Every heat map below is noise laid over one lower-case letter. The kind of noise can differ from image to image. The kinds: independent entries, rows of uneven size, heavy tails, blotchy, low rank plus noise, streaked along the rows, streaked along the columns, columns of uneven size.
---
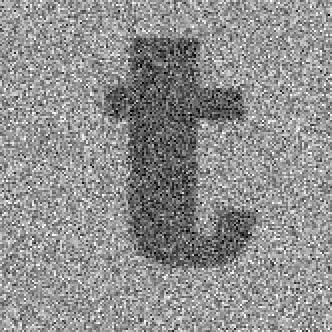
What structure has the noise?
independent entries
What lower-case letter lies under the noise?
t
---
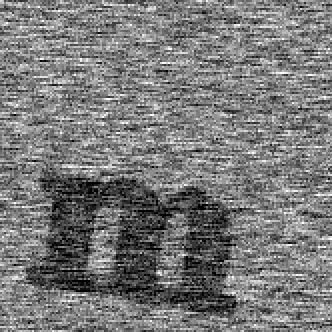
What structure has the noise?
streaked along the rows
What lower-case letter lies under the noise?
m
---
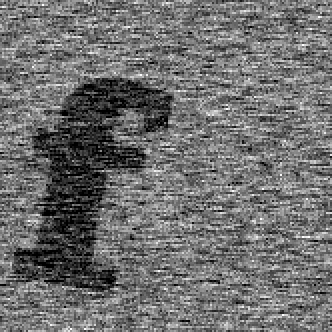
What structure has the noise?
streaked along the rows
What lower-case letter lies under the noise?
f
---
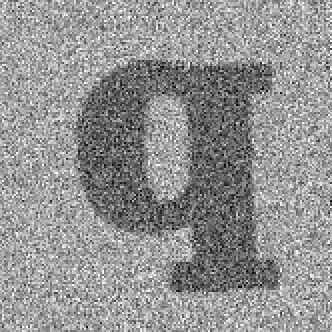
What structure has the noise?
low rank plus noise
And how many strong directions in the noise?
five to eight
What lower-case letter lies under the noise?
q
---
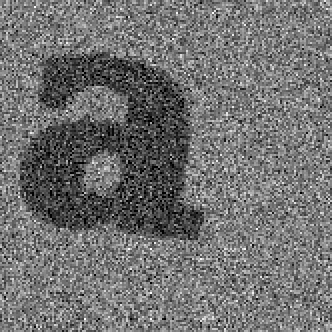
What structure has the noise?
low rank plus noise
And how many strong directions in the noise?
three or four
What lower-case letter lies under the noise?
a
